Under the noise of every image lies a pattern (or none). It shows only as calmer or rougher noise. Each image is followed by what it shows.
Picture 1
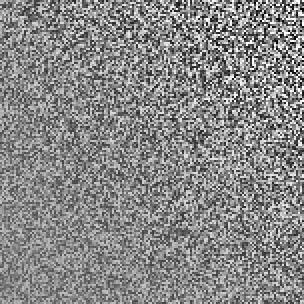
a smooth slope
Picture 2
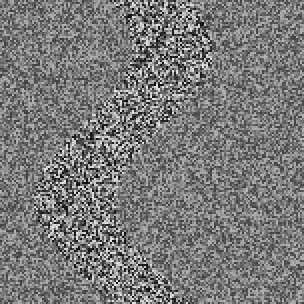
a wavy band
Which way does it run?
top to bottom
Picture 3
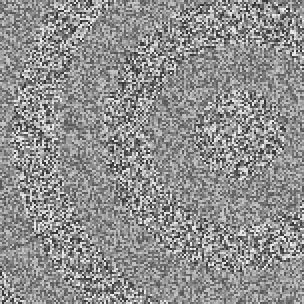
rings round one point
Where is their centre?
middle right
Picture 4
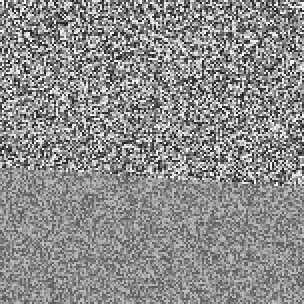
a sharp edge
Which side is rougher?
top
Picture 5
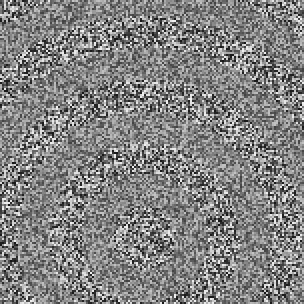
rings round one point
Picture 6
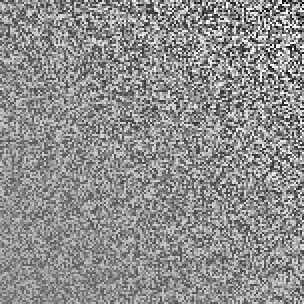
a smooth slope
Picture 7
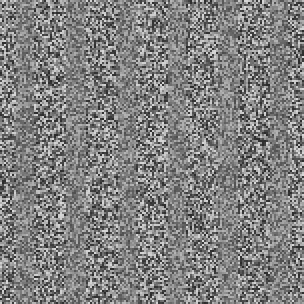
vertical stripes
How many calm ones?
6
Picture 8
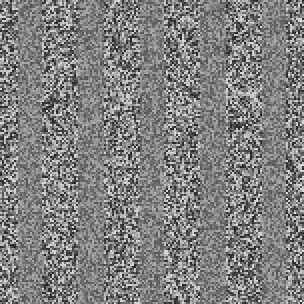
vertical stripes
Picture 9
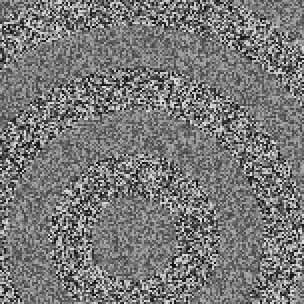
rings round one point
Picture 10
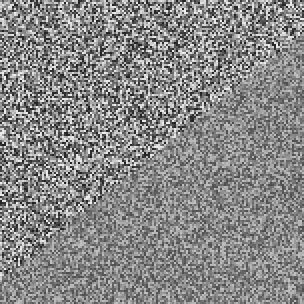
a sharp edge
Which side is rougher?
top left
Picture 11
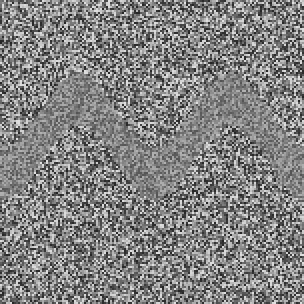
a wavy band
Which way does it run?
left to right
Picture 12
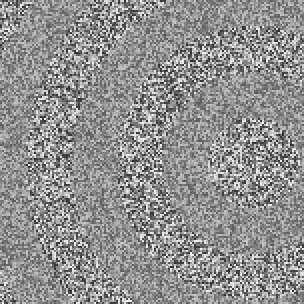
rings round one point
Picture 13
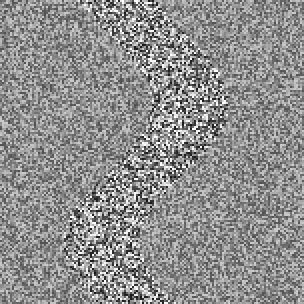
a wavy band
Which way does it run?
top to bottom
